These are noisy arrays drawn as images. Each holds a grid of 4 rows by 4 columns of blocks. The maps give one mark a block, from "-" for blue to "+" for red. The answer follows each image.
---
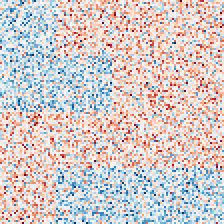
-+++
--++
++++
+---
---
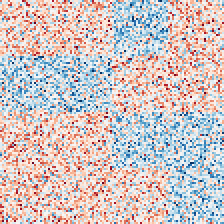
++-+
--++
++--
+++-
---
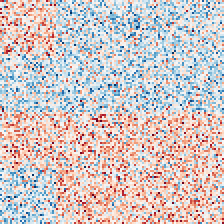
+---
----
++++
-+++
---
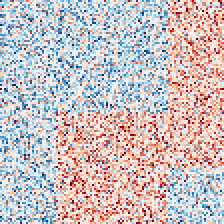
---+
---+
-+++
-++-
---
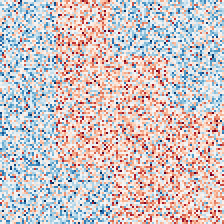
-+--
-++-
-+++
--++
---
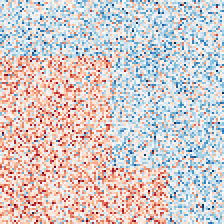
----
++--
++--
+++-
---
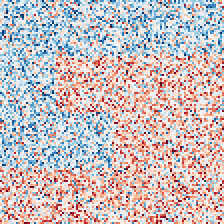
----
-+++
--++
++++
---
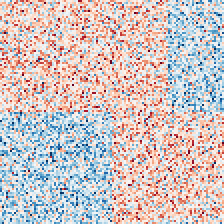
+++-
+++-
--++
--++
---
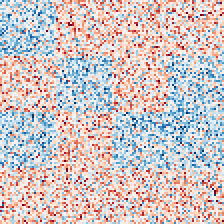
-+++
+-+-
-+--
++++
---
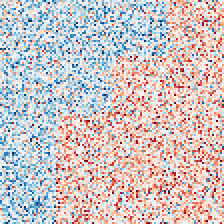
---+
--++
-+++
-+++
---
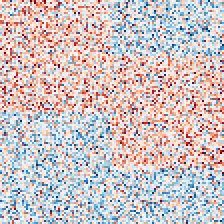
++--
++++
--++
----
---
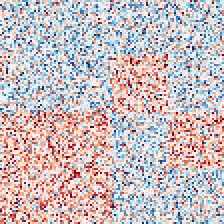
----
--+-
++-+
++--
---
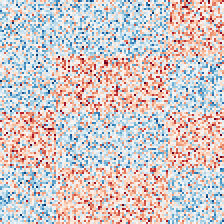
---+
-++-
+--+
-++-
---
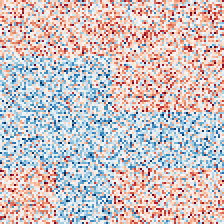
++++
--++
----
+-++
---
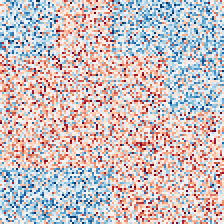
-+--
+++-
++++
--++
